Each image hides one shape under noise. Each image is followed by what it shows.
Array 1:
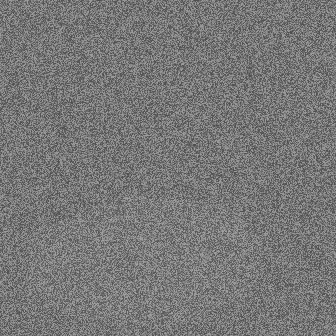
ellipse
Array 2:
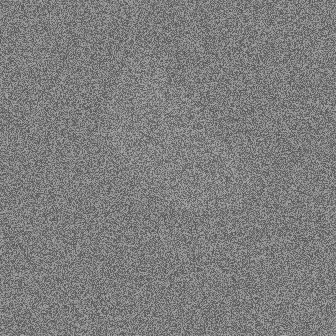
half disc
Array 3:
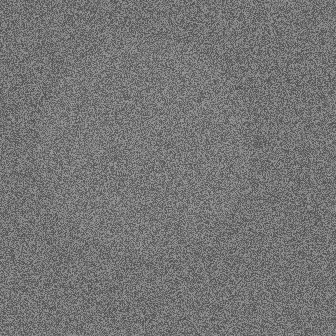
disc
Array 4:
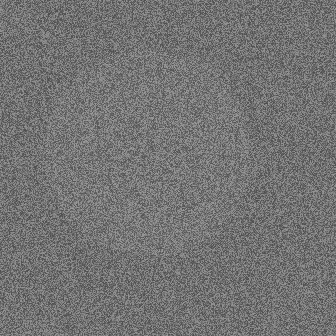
disc
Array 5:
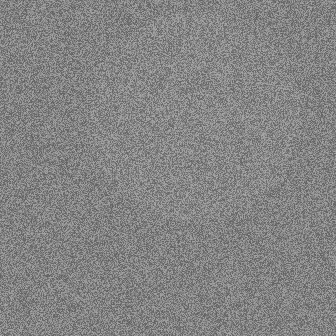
disc
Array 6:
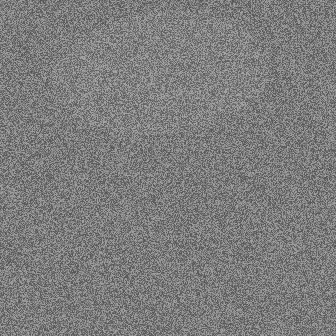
ellipse
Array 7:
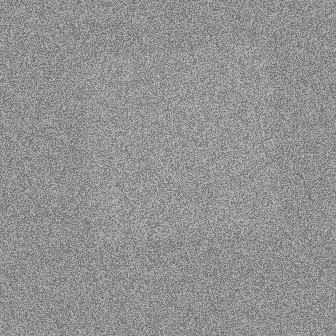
square
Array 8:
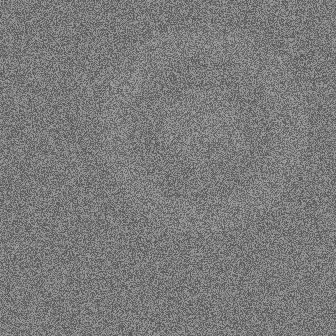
bullseye
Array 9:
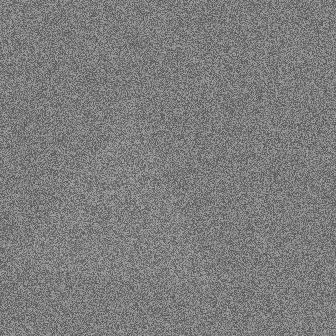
triangle
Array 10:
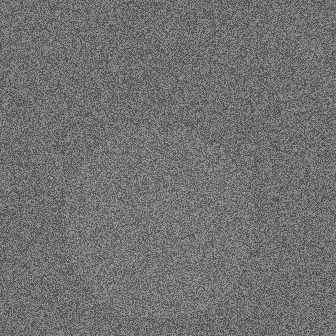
disc
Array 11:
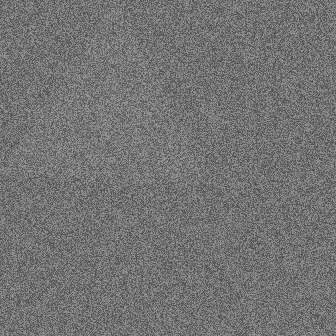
triangle
